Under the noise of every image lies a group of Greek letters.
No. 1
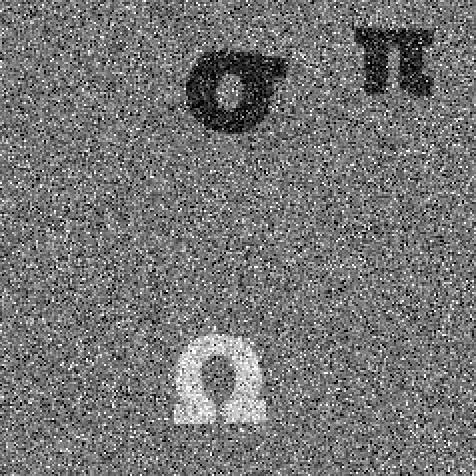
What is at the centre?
nothing
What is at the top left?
nothing
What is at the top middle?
sigma
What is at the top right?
pi
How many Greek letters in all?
3
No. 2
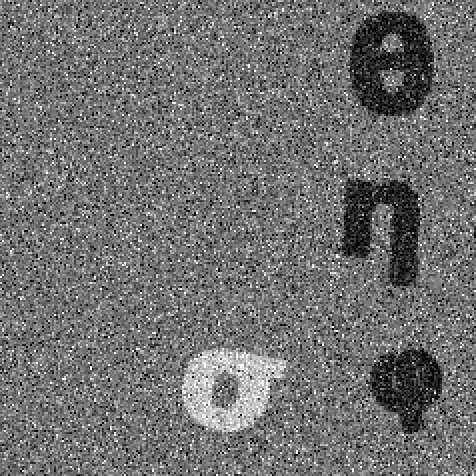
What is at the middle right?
eta
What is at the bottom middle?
sigma
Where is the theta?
top right
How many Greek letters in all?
4
